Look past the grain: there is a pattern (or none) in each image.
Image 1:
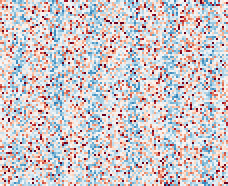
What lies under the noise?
vertical stripes
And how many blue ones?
6
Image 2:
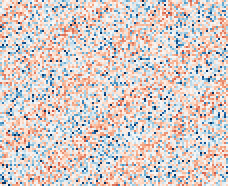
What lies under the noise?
diagonal stripes
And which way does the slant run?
bottom left to top right
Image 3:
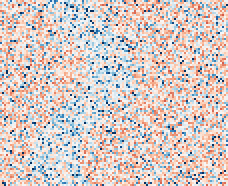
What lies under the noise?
a wavy band
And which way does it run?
top to bottom
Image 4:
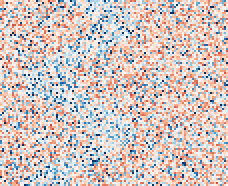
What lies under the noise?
a wavy band
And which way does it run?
top to bottom
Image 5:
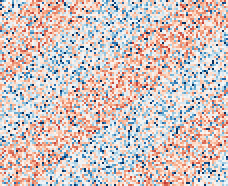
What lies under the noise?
diagonal stripes
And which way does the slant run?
bottom left to top right
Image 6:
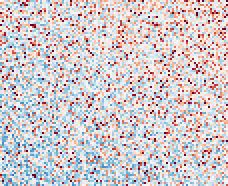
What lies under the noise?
a smooth slope
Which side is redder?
top right
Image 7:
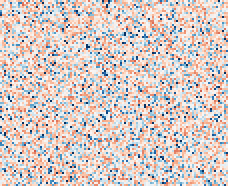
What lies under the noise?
only noise
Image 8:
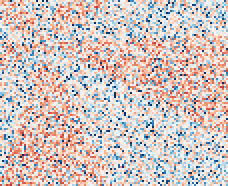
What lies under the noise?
spokes from one point
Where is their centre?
top left
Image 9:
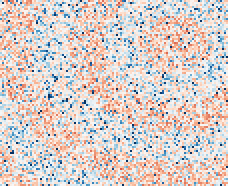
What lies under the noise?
rings round one point
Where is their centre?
top right
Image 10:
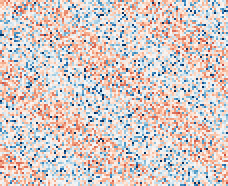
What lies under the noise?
diagonal stripes
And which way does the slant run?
top left to bottom right
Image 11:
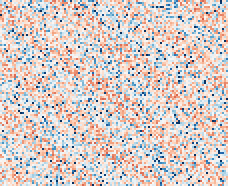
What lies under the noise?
diagonal stripes
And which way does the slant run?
top left to bottom right
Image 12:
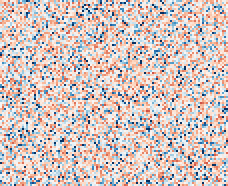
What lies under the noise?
only noise
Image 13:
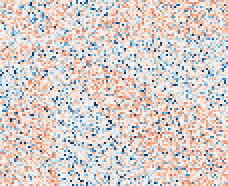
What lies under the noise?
spokes from one point
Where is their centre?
top left
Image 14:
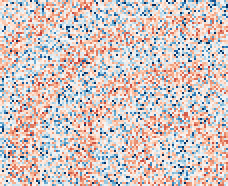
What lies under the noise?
rings round one point
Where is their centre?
bottom right
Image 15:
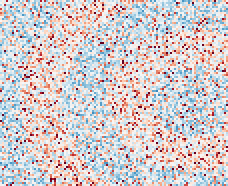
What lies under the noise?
rings round one point
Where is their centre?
middle right
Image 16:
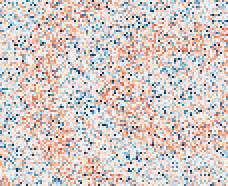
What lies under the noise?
rings round one point
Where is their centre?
middle right
